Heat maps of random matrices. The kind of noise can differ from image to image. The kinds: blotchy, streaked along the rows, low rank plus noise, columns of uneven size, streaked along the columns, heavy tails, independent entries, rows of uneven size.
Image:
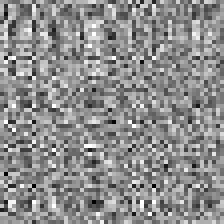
low rank plus noise
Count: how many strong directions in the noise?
one
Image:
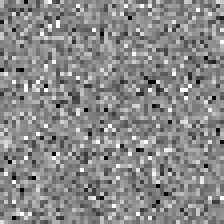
heavy tails
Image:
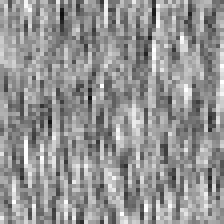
streaked along the columns
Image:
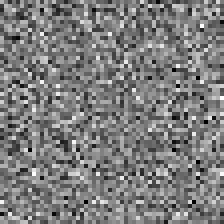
low rank plus noise
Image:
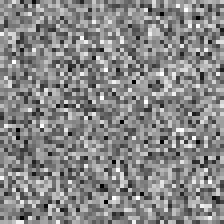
independent entries
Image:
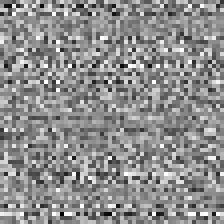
rows of uneven size
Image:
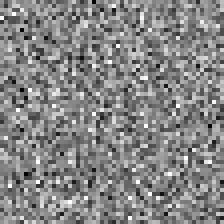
independent entries
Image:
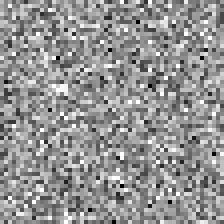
independent entries
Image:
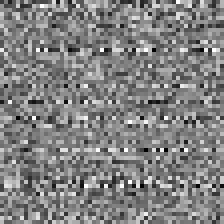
rows of uneven size
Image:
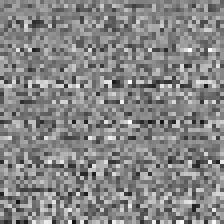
rows of uneven size
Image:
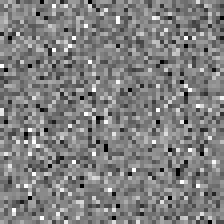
heavy tails
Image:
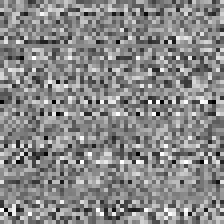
rows of uneven size
